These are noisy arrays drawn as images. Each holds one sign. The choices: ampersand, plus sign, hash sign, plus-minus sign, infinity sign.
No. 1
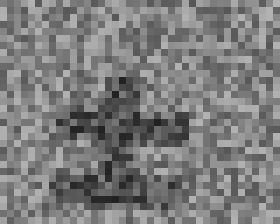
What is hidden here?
dark plus-minus sign
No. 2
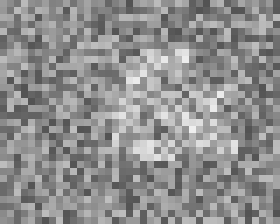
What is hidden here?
light ampersand
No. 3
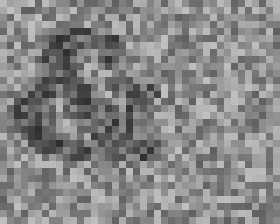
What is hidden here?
dark ampersand
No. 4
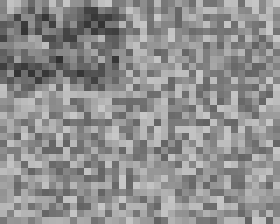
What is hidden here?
dark infinity sign, top left
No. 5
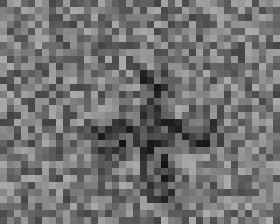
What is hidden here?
dark plus sign
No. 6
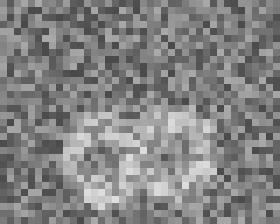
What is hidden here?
light infinity sign
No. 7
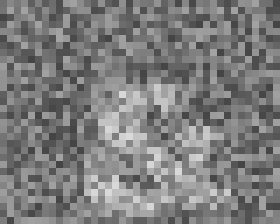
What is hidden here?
light ampersand
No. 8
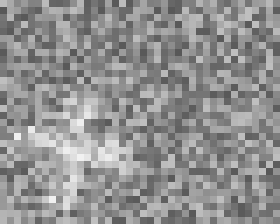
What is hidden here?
light plus sign
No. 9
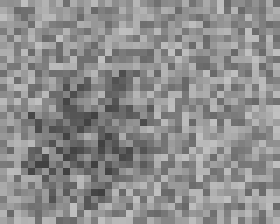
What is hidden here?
dark hash sign
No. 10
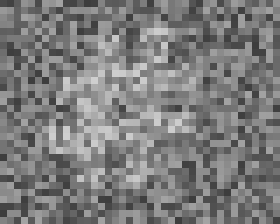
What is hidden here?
light hash sign
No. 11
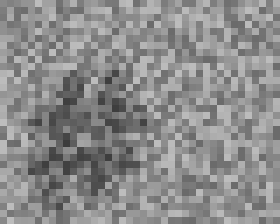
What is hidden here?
dark hash sign
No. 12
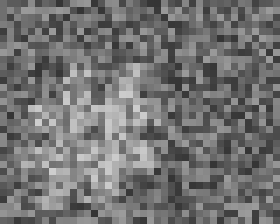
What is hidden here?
light hash sign
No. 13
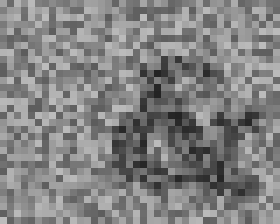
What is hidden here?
dark ampersand
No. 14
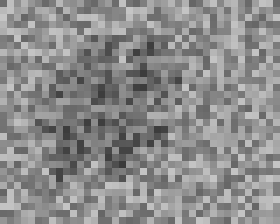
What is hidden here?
dark hash sign
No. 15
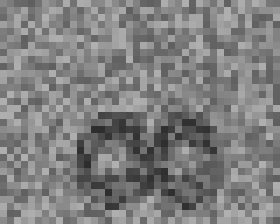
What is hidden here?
dark infinity sign
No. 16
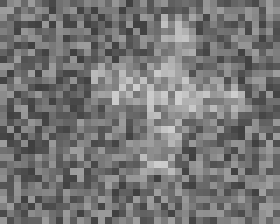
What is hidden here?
light plus sign
